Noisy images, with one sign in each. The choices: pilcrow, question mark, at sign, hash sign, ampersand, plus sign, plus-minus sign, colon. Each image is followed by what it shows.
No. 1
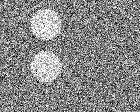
light colon
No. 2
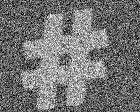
light hash sign
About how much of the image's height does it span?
nearly all
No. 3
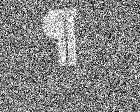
light pilcrow
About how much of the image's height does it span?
half
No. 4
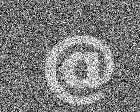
light at sign
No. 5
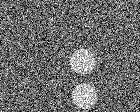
light colon
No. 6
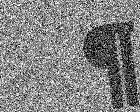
dark pilcrow
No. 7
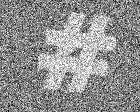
light hash sign
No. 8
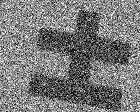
dark plus-minus sign
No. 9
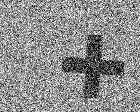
dark plus sign
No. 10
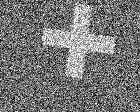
light plus sign
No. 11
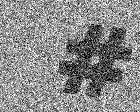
dark hash sign
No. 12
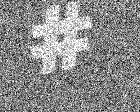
light hash sign
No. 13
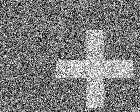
light plus sign
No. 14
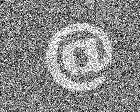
light at sign
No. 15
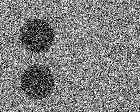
dark colon
